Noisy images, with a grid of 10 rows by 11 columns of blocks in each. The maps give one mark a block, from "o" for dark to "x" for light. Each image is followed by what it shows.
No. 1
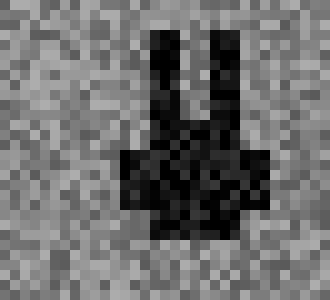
x x x x x x x x x x x
x x x x x o x o x x x
x x x x x o x o x x x
x x x x x o x o x x x
x x x x x o o o x x x
x x x x o o o o o x x
x x x x o o o o o x x
x x x x x o o o x x x
x x x x x x x x x x x
x x x x x x x x x x x
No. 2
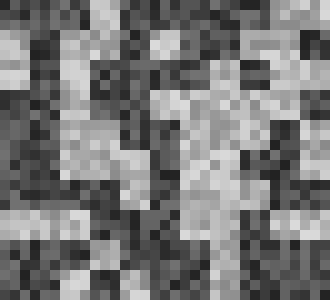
o o o x o o o o o x x
x o x x o x o o x x o
x o x o o o o x o x x
o o x o o x x x x x o
o o x x o o x x x o x
o o x x x o x x o o x
o o o o x o x x x o o
x x x o o o x x o x x
o o o x o o o x o o o
o o x o x o o x o o o
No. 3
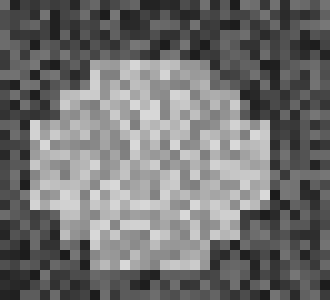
o o o o o o o o o o o
o o o o o o o o o o o
o o o x x x x o o o o
o o x x x x x x o o o
o x x x x x x x x o o
o x x x x x x x x o o
o x x x x x x x x o o
o o x x x x x x o o o
o o o x x x x o o o o
o o o o o o o o o o o
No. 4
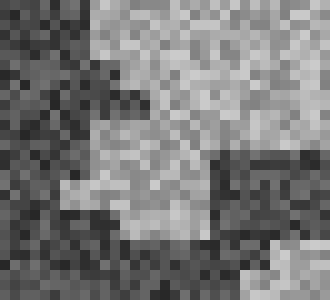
o o o x x x x x x x x
o o o x x x x x x x x
o o o o x x x x x x x
o o o o o x x x x x x
o o o x x x x x x x x
o o o x x x x o o o o
o o x x x x x o o o o
o o o o x x x o o o o
o o o o o o o o o x x
o o o o o o o o x x x
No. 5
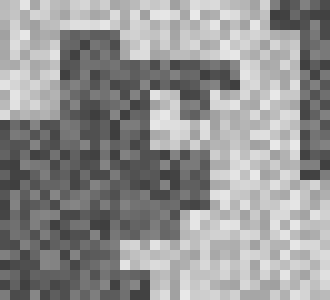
x x x x x x x x x o o
x x o o x x x x x x o
x x o o o o o o x x o
x x o o o x o x x x o
o o o o o x x x x x o
o o o o o o o x x x o
o o o o o o o x x x x
o o o o o o x x x x x
o o o o x x x x x x x
o o o o o x x x x x x
